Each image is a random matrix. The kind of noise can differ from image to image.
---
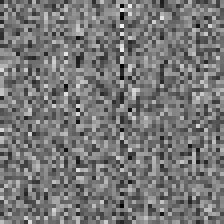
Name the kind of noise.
columns of uneven size
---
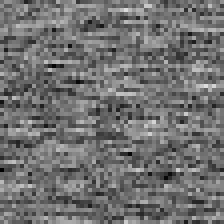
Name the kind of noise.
streaked along the rows
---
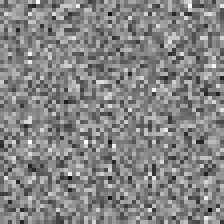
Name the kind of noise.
low rank plus noise
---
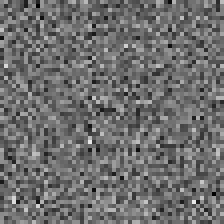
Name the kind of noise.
low rank plus noise
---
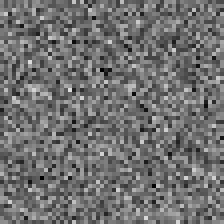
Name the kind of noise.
independent entries
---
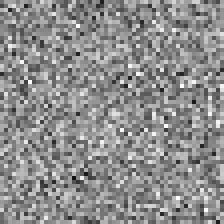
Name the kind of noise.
independent entries
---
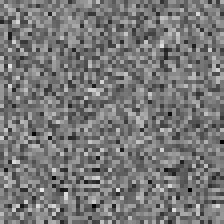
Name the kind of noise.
low rank plus noise
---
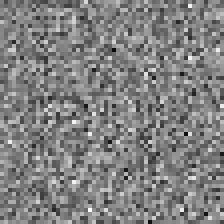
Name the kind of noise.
low rank plus noise
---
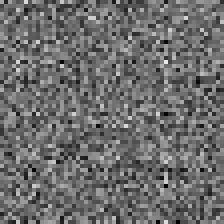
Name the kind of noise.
low rank plus noise
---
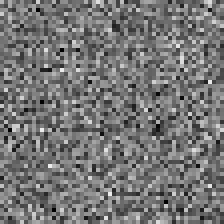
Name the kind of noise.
low rank plus noise
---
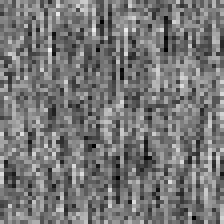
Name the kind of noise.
streaked along the columns
